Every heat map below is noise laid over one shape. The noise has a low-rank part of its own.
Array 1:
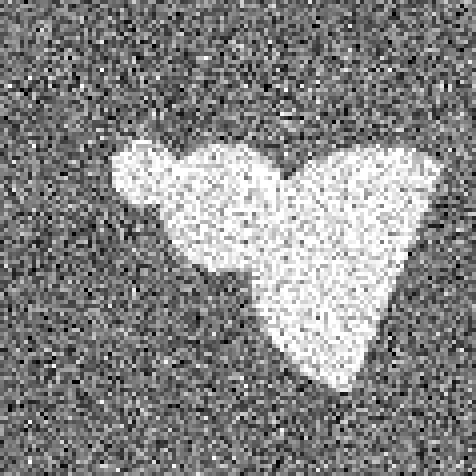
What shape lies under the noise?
chess pawn
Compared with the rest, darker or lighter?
lighter
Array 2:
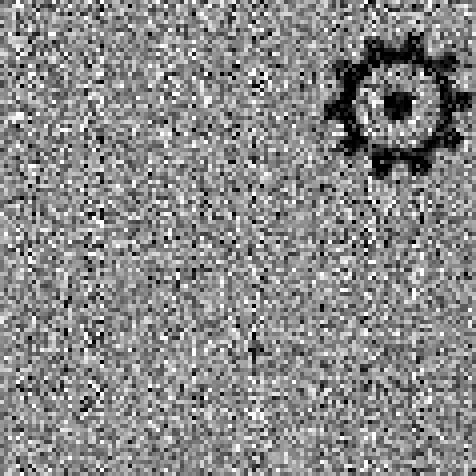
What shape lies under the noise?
gear
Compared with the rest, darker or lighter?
darker
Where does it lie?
top right
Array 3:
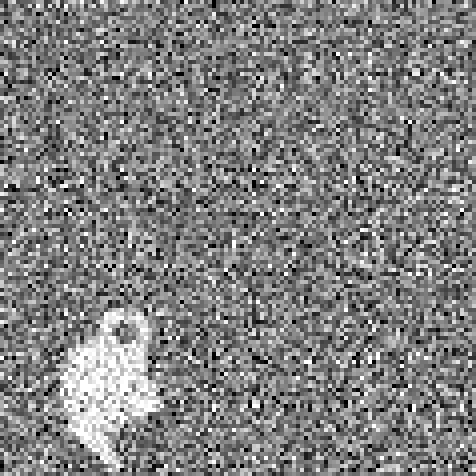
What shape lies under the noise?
teapot
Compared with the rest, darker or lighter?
lighter
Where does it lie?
bottom left
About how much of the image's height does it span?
a third
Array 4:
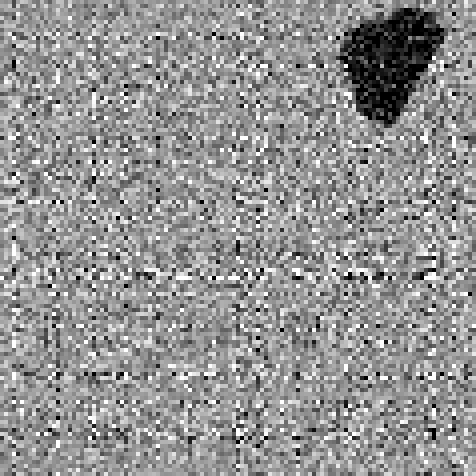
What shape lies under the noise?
cloud
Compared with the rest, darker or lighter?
darker
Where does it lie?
top right
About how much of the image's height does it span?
a quarter
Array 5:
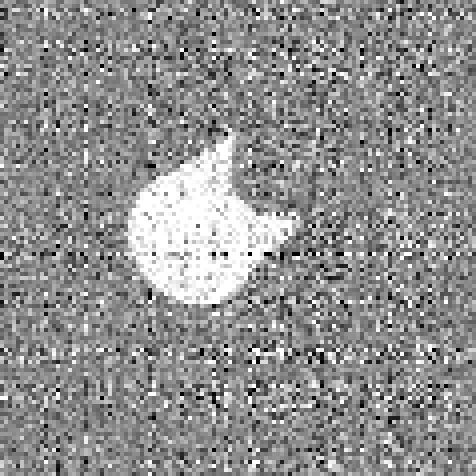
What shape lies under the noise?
cat's head
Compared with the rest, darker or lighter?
lighter
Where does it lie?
centre
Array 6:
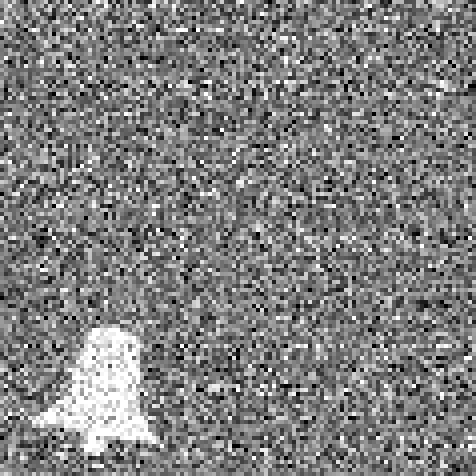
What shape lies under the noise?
bell
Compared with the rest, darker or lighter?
lighter
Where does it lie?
bottom left
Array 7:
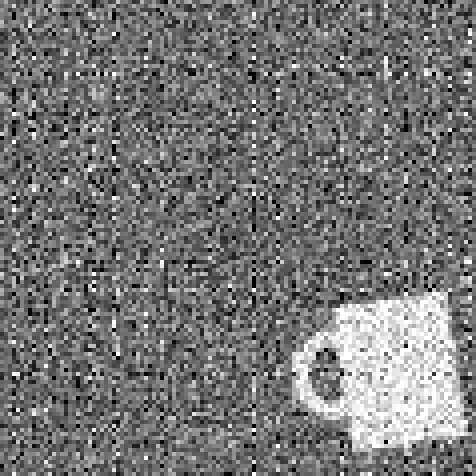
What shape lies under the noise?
cup
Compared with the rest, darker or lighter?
lighter
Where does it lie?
bottom right
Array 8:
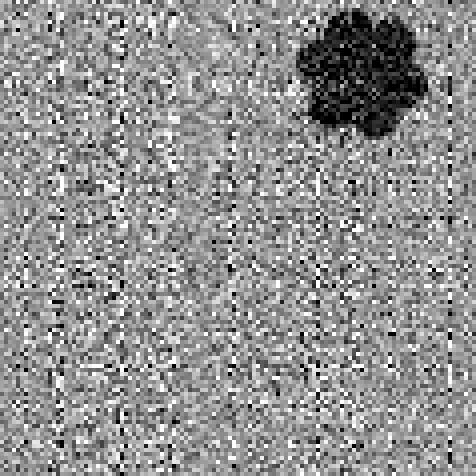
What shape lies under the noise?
flower
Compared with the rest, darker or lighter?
darker
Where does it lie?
top right
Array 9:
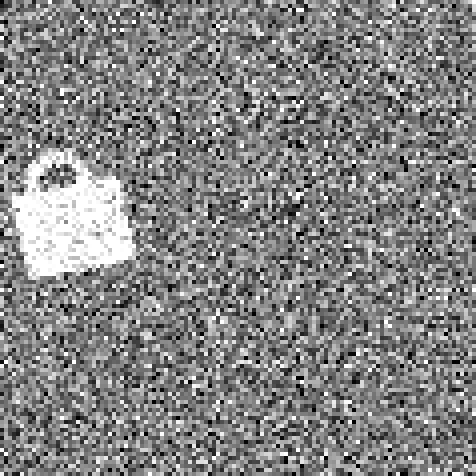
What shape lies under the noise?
cup
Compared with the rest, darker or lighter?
lighter
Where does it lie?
middle left
